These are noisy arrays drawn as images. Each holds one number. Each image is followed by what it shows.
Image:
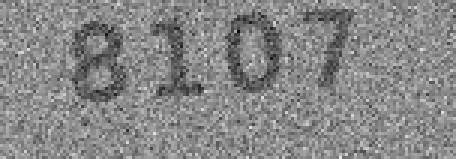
8107
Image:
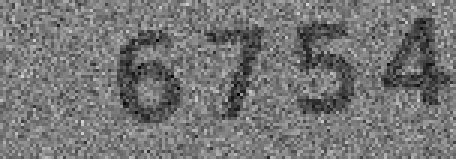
6754
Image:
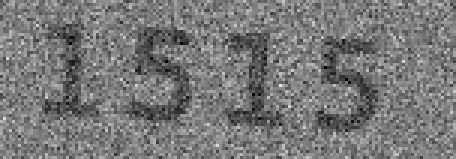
1515
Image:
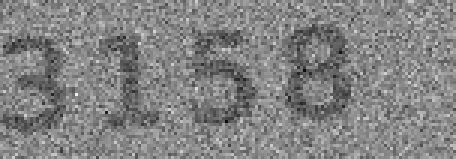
3158
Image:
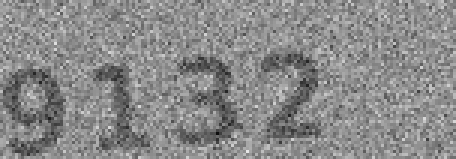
9132
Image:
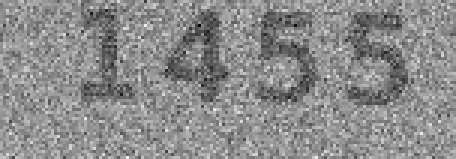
1455
